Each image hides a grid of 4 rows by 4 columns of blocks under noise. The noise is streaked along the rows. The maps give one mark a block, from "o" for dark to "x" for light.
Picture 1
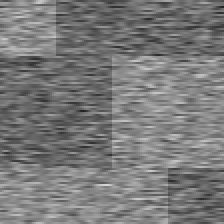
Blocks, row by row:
xooo
ooxx
ooxx
xxxo
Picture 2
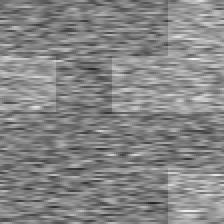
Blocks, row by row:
ooox
xoxx
oooo
ooox
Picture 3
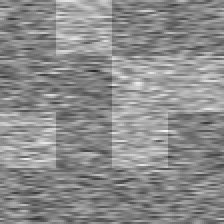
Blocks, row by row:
oxoo
ooxx
xoxo
oooo
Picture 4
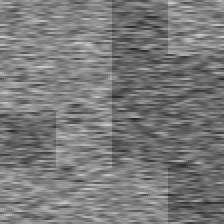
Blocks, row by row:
xxox
xxoo
oxoo
xxxo
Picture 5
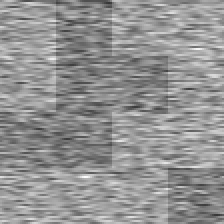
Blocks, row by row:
xoxx
xoox
ooxx
xxxo
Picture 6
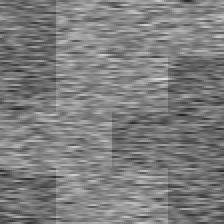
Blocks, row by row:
oxxx
oxxo
xxoo
oxxo
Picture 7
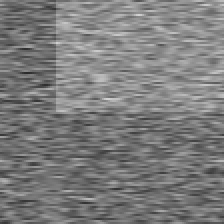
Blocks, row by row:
oxxx
oxxx
oooo
oooo
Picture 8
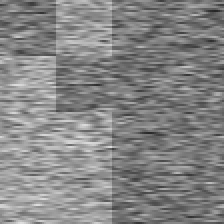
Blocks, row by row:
oxoo
xooo
xxoo
xxoo
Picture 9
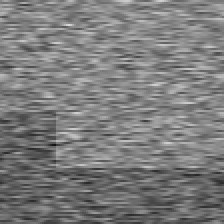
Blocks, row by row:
xxxx
xxxx
oxxx
oooo
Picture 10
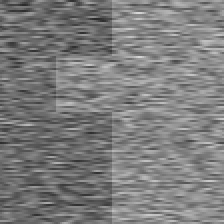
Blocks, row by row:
ooxx
oxxx
ooxx
ooxx
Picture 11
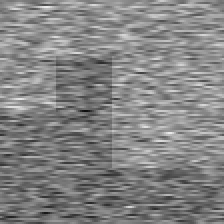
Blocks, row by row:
xxxx
xoxx
ooxx
oooo
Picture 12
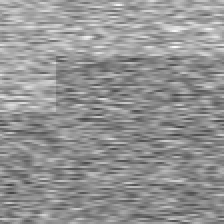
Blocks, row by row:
xxxx
xooo
oooo
oooo
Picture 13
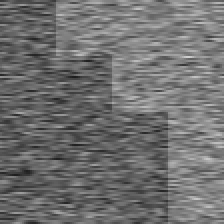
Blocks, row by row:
oxxx
ooxx
ooox
ooox
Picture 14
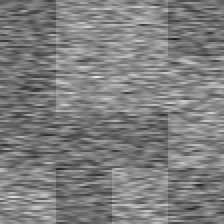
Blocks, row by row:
oxxo
oxxx
ooox
xoxo
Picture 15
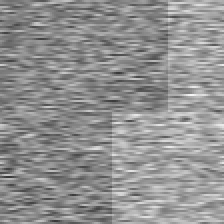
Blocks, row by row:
ooox
ooox
ooxx
ooxx
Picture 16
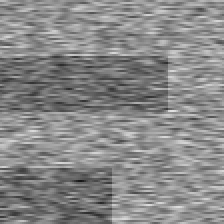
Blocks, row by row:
xxxx
ooox
xxxx
ooxx
